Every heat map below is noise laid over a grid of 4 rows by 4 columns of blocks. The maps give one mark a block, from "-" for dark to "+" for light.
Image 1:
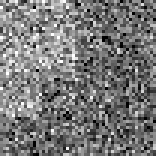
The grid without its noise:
++--
++--
+---
----
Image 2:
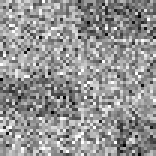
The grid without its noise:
++--
++++
--++
+++-
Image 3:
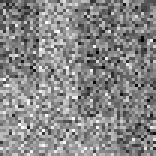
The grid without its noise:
-+--
-+--
++--
+++-
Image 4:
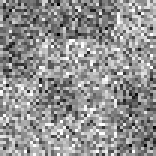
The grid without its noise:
---+
-+++
+-+-
+++-
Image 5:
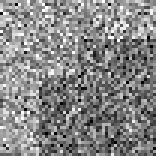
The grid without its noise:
++++
++--
+---
+---
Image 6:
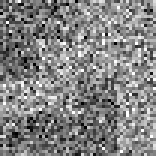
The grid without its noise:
--++
-+++
++-+
---+
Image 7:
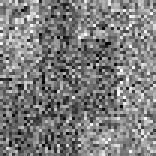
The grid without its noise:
+-++
+--+
---+
--++
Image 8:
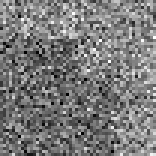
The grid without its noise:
++++
--++
---+
---+
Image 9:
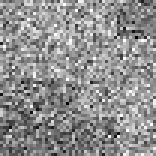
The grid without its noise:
+++-
++++
--++
---+
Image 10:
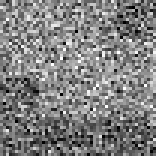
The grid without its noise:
+++-
++++
-+++
----
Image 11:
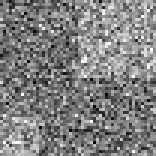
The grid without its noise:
--++
--++
----
+---
